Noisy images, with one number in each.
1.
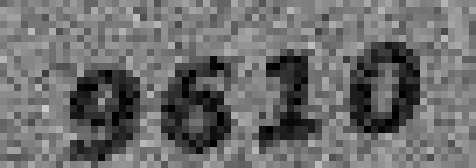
9610
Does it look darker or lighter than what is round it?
darker
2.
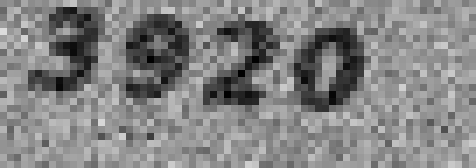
3920
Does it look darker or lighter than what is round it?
darker
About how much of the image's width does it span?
two thirds
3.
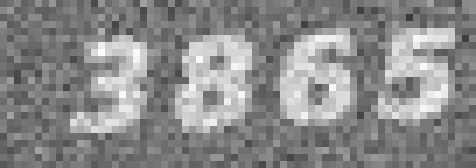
3865
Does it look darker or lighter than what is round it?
lighter
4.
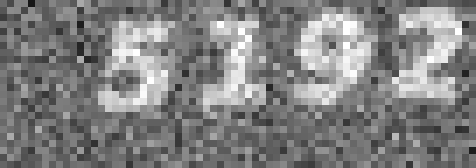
5192
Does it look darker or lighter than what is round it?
lighter
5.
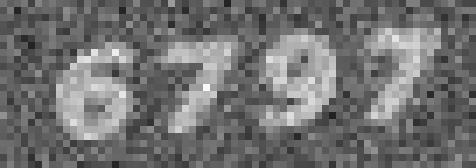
6797
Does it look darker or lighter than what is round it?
lighter
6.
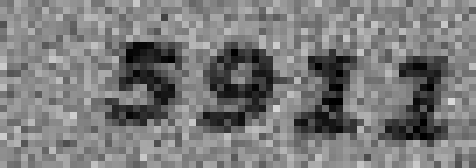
5911
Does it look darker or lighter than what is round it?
darker
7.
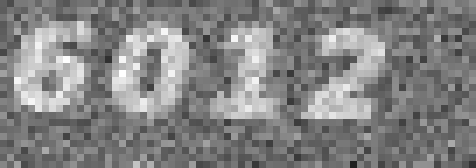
6012
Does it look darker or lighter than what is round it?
lighter
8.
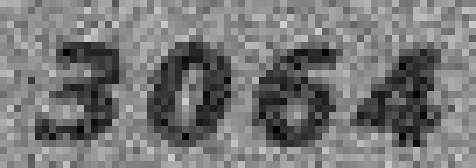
3064
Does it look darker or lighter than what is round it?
darker
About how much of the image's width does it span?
nearly all
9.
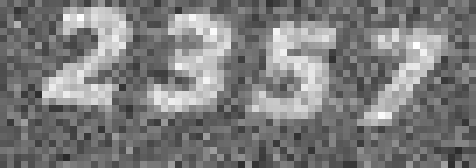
2357
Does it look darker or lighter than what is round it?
lighter
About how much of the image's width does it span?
nearly all
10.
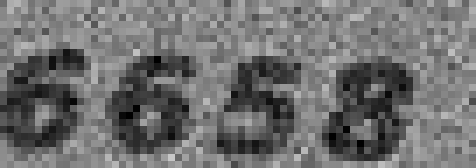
6658
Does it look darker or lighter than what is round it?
darker
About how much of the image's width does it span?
nearly all
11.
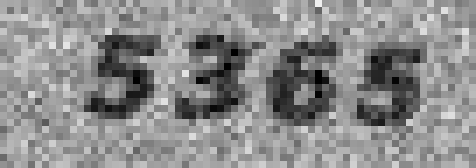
5365
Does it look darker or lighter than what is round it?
darker
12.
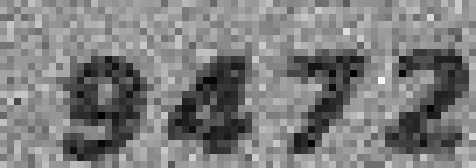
9472
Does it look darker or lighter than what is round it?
darker
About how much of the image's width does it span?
nearly all
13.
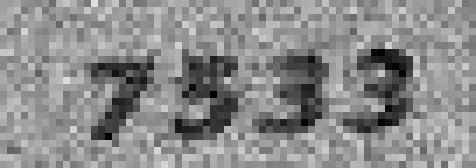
7533
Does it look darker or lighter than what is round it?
darker
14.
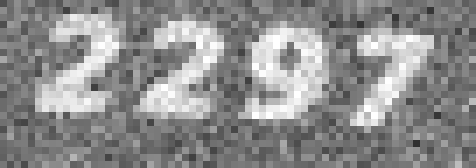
2297
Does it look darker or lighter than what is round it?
lighter
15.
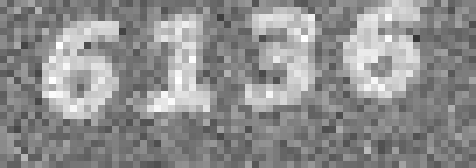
6136
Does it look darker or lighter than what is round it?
lighter
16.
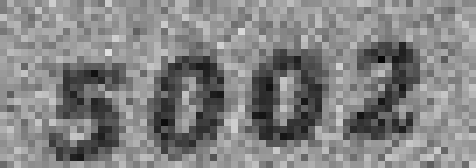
5002
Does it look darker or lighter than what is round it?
darker
